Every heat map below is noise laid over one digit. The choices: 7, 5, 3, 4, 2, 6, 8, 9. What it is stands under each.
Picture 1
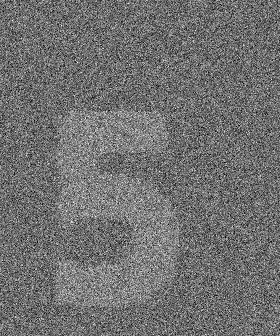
5
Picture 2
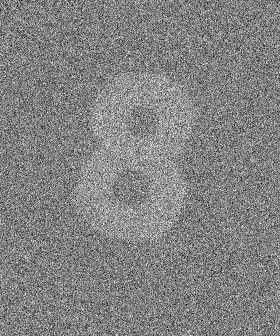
8
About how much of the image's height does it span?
half
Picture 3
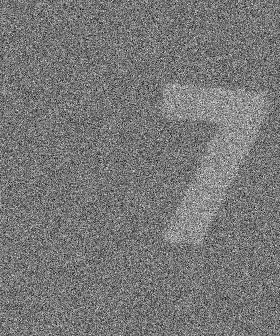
7
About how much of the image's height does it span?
half
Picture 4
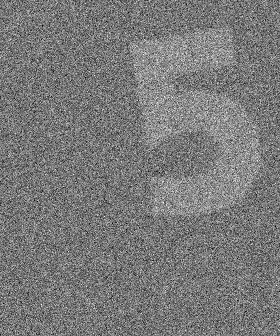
5
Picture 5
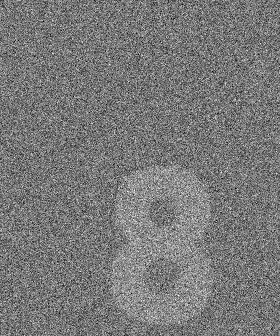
8
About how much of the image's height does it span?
half
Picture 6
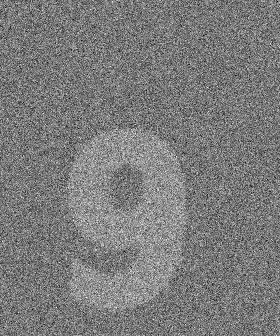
9
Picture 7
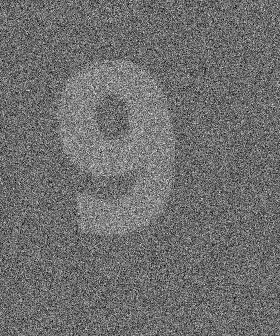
9
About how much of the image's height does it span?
half
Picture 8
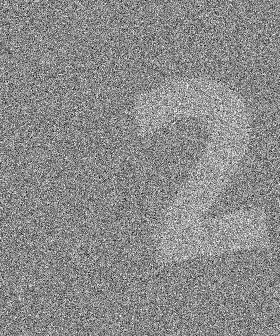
2
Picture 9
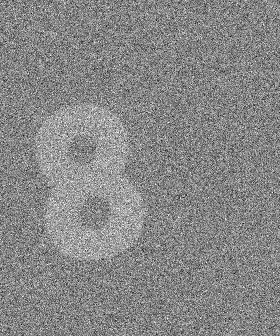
8
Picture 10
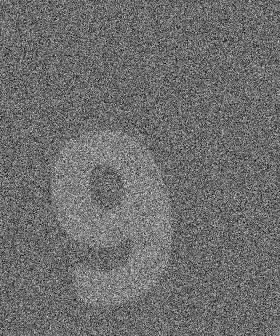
9
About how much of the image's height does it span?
half
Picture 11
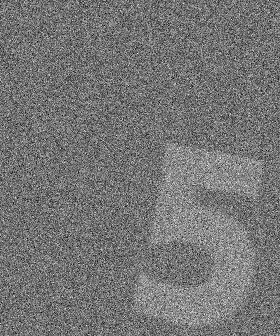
5
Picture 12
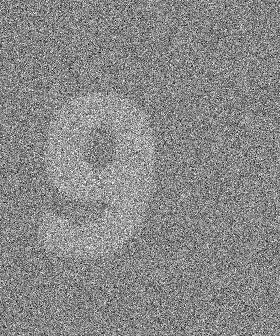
9
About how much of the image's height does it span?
half
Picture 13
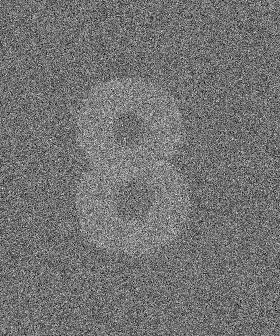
8
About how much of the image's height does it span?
half
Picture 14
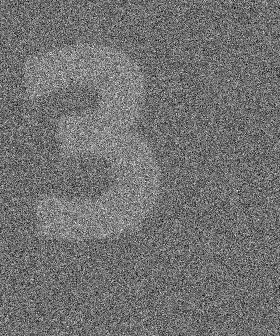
3
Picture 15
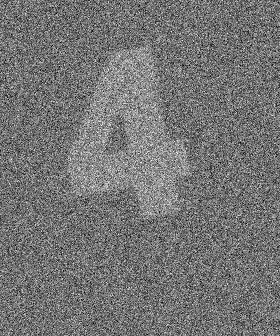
4
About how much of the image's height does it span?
half
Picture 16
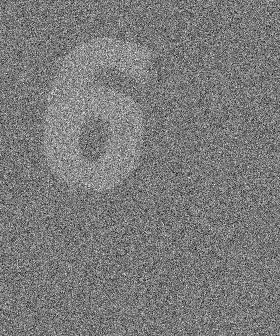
6
